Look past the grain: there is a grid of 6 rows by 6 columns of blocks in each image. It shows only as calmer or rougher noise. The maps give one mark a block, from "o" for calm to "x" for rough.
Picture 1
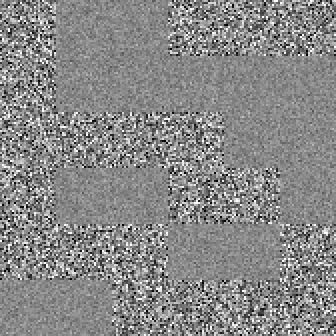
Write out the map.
x o o x x x
x o o o o o
x x x x o o
x o o x x o
x x x o o x
o o x x x x
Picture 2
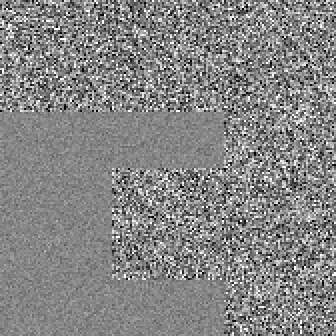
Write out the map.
x x x x x x
x x x x x x
o o o o x x
o o x x x x
o o x x x x
o o o o x x
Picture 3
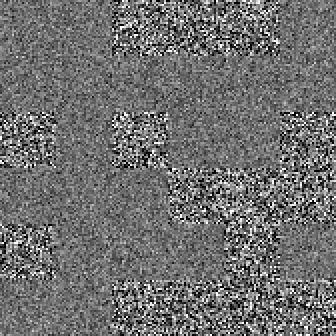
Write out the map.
o o x x x o
o o o o o o
x o x o o x
o o o x x x
x o o o x o
o o x x x x
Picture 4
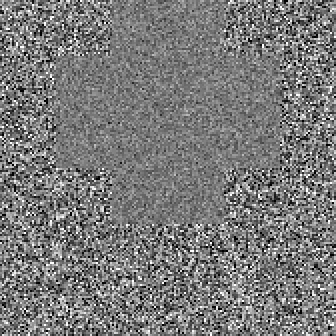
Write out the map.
x x o o x x
x o o o o x
x o o o o x
x x o o x x
x x x x x x
x x x x x x
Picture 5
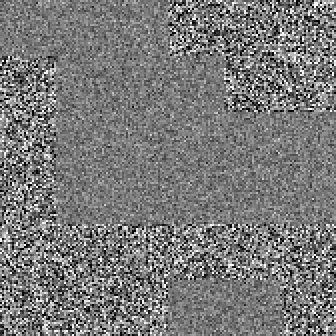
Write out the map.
o o o x x x
x o o o x x
x o o o o o
x o o o o o
x x x x x x
x x x o o x
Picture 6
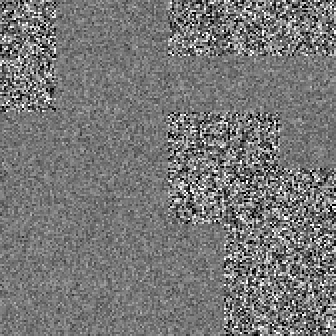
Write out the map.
x o o x x x
x o o o o o
o o o x x o
o o o x x x
o o o o x x
o o o o x x
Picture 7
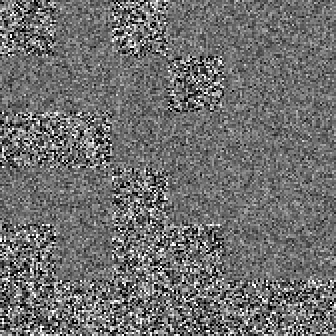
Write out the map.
x o x o o o
o o o x o o
x x o o o o
o o x o o o
x o x x o o
x x x x x x
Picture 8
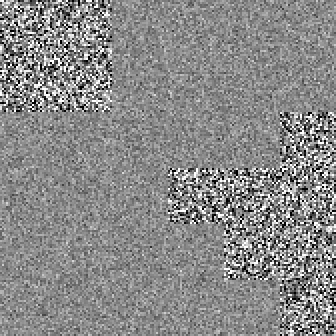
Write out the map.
x x o o o o
x x o o o o
o o o o o x
o o o x x x
o o o o x x
o o o o o x
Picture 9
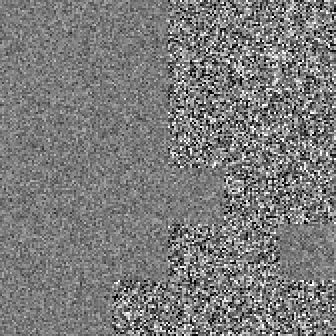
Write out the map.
o o o x x x
o o o x x x
o o o x x x
o o o o x x
o o o x x o
o o x x x x
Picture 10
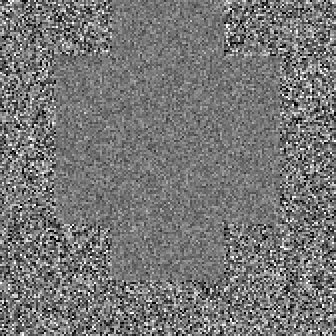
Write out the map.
x x o o x x
x o o o o x
x o o o o x
x o o o o x
x x o o x x
x x x x x x
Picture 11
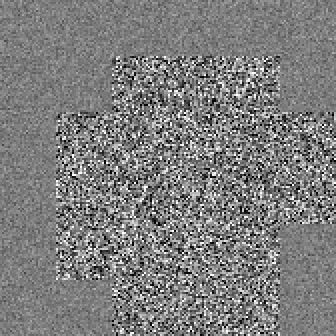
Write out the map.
o o o o o o
o o x x x o
o x x x x x
o x x x x x
o x x x x o
o o x x x o
